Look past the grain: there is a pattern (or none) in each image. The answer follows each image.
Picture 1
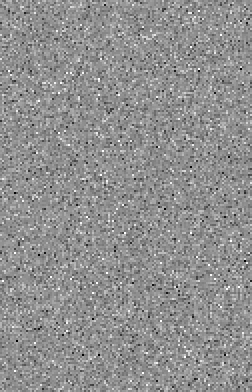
only noise
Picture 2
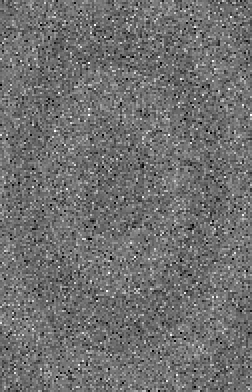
rings round one point
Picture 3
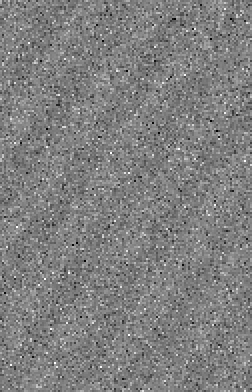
diagonal stripes
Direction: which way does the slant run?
bottom left to top right
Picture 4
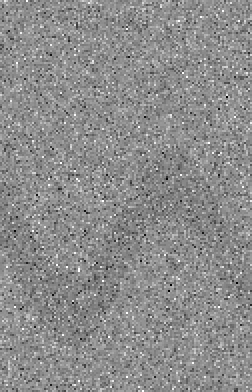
a wavy band
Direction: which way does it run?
left to right
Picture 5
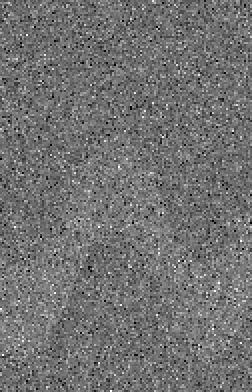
a wavy band
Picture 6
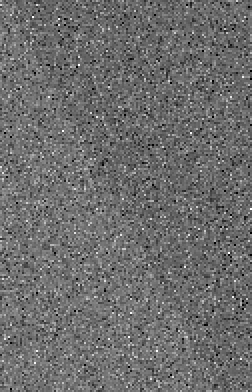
a sharp edge
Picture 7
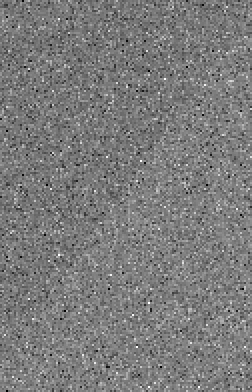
a sharp edge
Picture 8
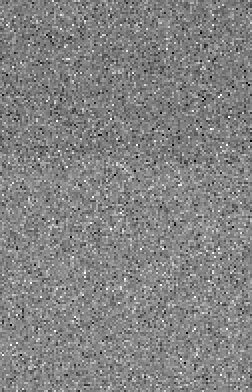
a sharp edge
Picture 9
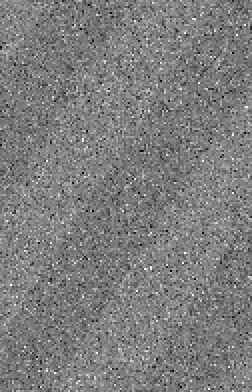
diagonal stripes
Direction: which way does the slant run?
bottom left to top right
